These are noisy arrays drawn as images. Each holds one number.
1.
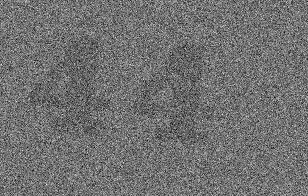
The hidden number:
44
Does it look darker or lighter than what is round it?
darker
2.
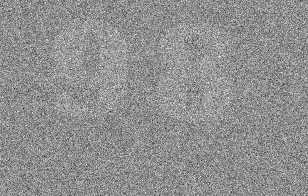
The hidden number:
98
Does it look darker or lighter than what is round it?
lighter
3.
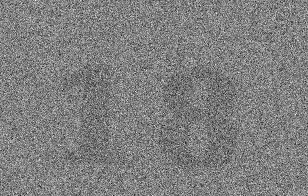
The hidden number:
18
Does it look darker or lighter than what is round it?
darker
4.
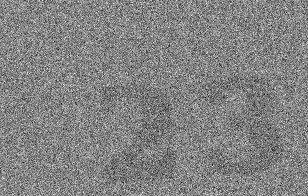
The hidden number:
23
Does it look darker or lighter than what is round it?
darker
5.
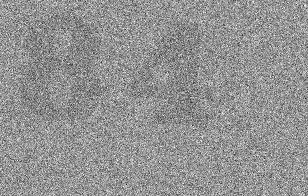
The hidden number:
84
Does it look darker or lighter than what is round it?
darker
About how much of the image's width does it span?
two thirds
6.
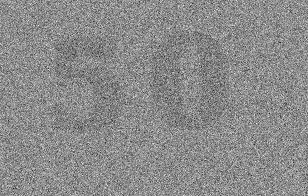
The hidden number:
50
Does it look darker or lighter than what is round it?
darker
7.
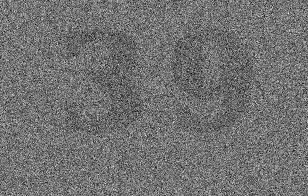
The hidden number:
39
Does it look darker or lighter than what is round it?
darker
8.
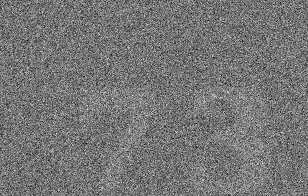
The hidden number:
73
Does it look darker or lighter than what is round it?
lighter
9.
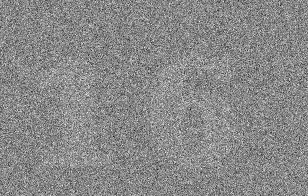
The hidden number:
16
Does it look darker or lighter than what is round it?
lighter
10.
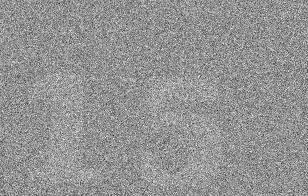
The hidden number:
15
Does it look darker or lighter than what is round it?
lighter
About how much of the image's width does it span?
two thirds
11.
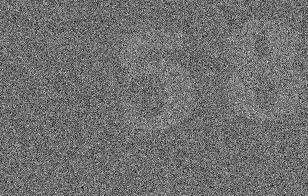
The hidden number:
58
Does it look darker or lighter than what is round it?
lighter
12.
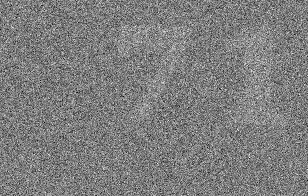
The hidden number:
71
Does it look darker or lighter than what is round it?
lighter
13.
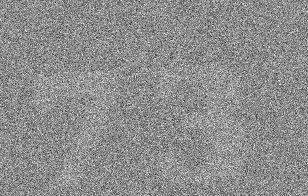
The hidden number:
73
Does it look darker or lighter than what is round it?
lighter
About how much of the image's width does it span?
two thirds
